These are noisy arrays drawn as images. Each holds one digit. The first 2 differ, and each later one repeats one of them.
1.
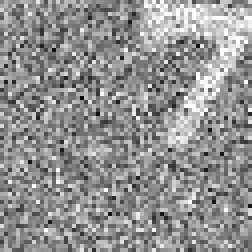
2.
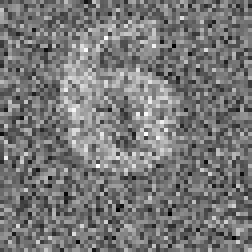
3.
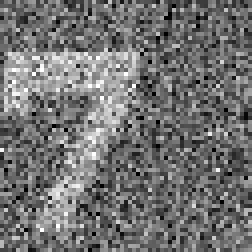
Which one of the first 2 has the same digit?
1
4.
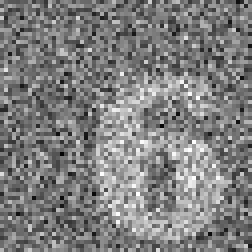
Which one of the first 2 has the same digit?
2
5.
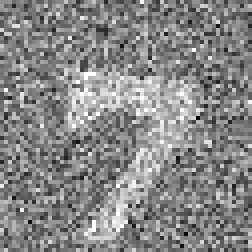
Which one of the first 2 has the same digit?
1
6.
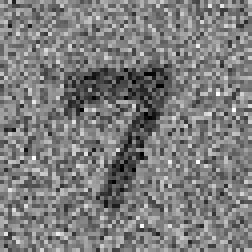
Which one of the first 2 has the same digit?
1
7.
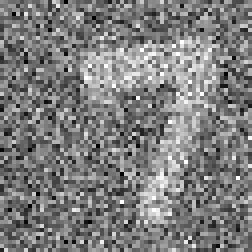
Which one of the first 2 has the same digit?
1
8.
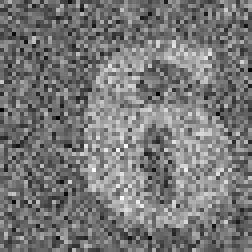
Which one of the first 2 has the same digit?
2
